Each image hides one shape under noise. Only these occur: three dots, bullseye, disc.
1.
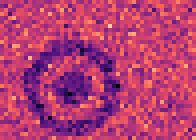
dark bullseye
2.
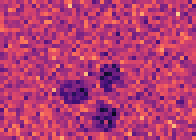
dark three dots
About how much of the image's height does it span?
half
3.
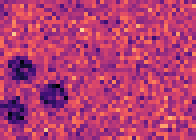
dark three dots
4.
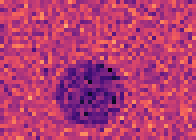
dark disc
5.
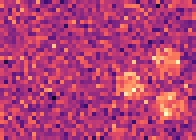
light three dots
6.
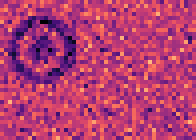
dark bullseye
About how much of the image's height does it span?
half
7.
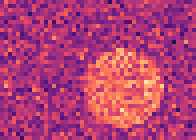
light disc
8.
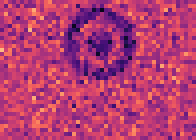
dark bullseye
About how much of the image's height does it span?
half
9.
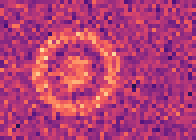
light bullseye
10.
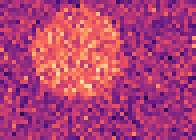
light disc
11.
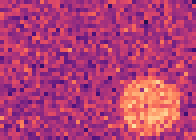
light disc, bottom right
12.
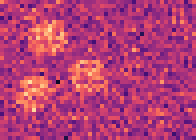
light three dots
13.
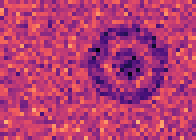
dark bullseye
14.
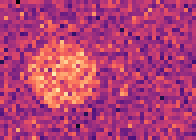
light disc
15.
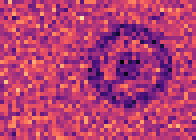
dark bullseye
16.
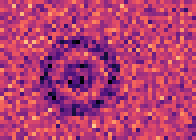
dark bullseye
